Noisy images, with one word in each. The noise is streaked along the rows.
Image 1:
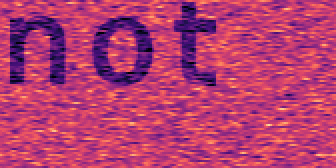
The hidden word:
not
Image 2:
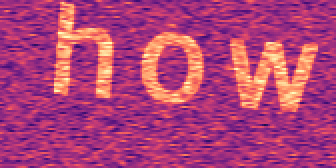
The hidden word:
how
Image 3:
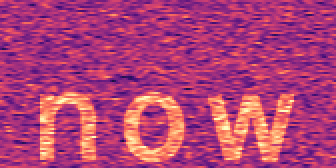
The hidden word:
now
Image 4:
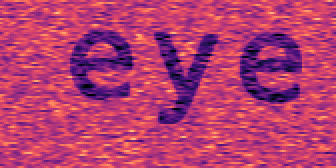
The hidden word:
eye
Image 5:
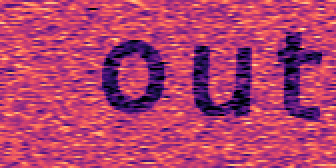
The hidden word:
out
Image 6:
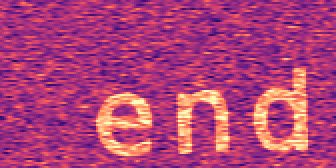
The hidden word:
end
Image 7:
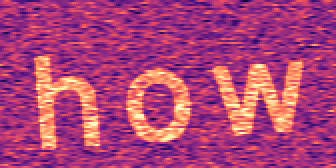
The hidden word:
how
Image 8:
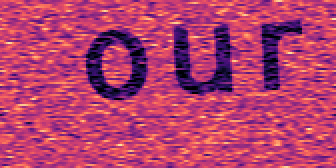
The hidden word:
our
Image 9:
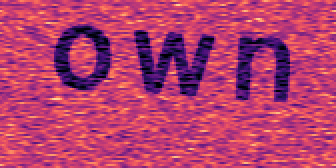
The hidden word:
own
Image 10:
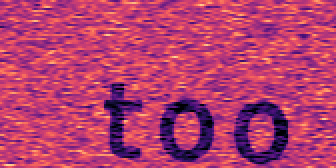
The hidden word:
too
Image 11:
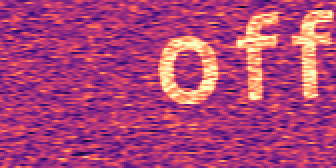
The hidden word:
off
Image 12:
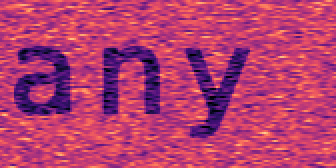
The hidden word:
any
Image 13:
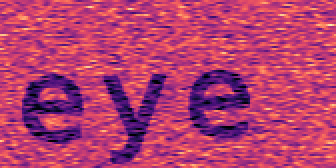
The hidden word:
eye
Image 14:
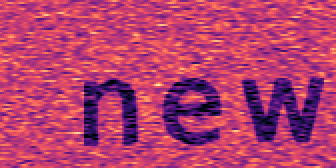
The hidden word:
new
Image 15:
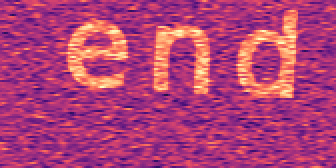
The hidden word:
end
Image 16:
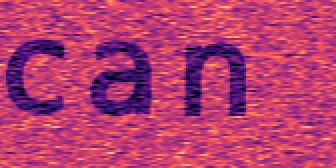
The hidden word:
can
